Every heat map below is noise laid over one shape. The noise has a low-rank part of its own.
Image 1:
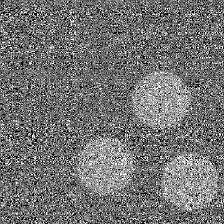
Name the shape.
three dots
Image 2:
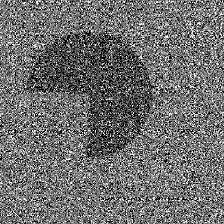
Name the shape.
disc with a wedge cut out
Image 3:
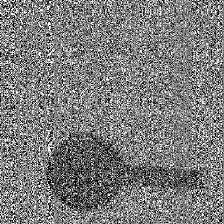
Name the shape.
lollipop
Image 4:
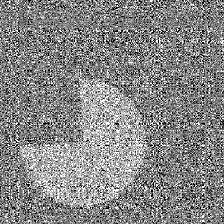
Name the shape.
disc with a wedge cut out
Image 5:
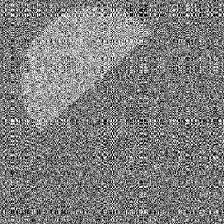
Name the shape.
half disc
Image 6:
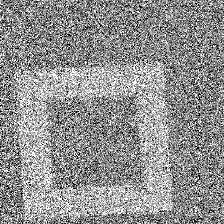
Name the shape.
square frame
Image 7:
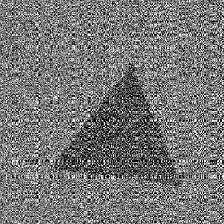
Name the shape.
triangle
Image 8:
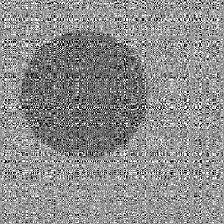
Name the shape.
disc
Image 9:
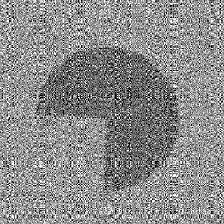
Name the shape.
disc with a wedge cut out
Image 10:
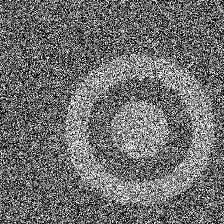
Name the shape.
bullseye
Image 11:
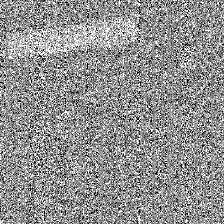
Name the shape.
bar
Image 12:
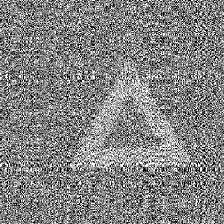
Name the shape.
triangle frame
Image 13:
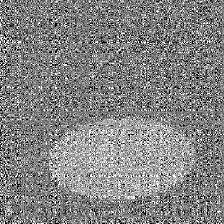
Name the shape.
ellipse
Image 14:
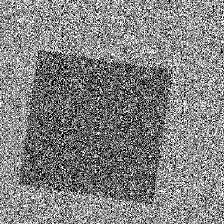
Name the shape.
square
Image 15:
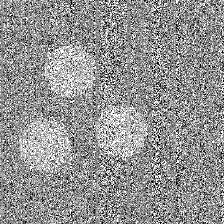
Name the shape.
three dots
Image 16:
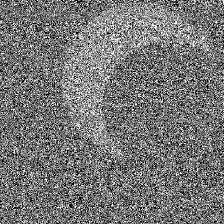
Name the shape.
crescent
